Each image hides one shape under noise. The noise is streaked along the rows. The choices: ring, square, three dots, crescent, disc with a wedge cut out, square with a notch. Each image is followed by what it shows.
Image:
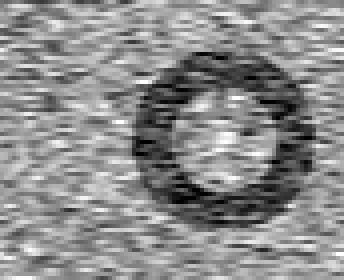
ring
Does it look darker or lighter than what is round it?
darker
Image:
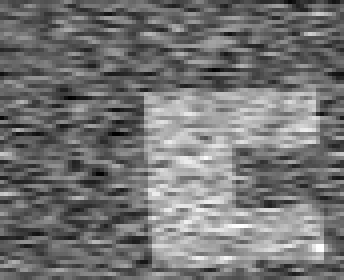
square with a notch
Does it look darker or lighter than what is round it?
lighter
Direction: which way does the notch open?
right
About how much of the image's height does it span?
two thirds
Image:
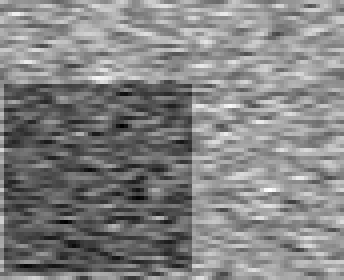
square
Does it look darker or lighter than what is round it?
darker
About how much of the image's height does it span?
two thirds
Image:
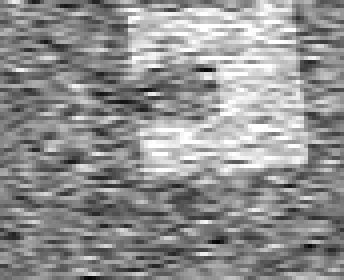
square with a notch
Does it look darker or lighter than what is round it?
lighter
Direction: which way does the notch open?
left
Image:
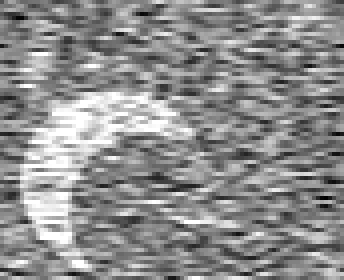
crescent
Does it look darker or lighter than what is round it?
lighter
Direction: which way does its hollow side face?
down and right
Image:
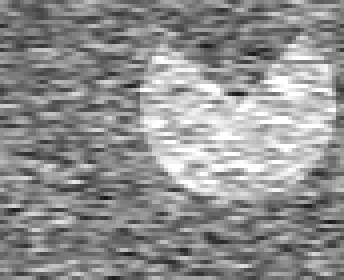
disc with a wedge cut out
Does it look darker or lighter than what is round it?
lighter
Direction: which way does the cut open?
up
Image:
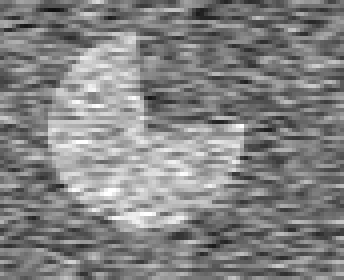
disc with a wedge cut out
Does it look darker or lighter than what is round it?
lighter
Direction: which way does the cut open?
up and right
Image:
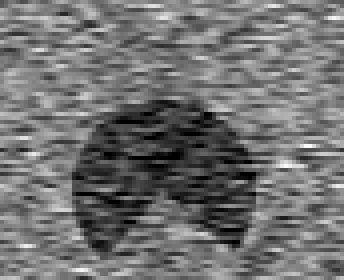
disc with a wedge cut out
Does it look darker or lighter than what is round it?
darker
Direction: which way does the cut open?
down
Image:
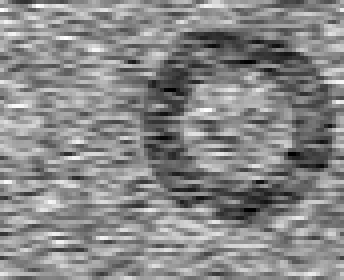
ring
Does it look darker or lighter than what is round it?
darker
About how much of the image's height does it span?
two thirds
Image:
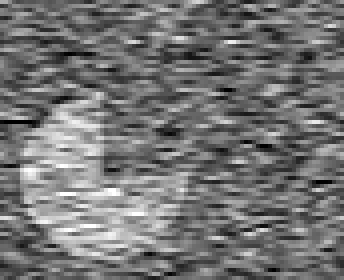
disc with a wedge cut out
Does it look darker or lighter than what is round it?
lighter
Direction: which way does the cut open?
up and right
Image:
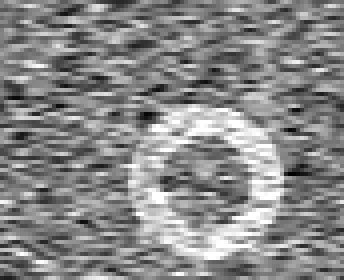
ring
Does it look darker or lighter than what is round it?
lighter
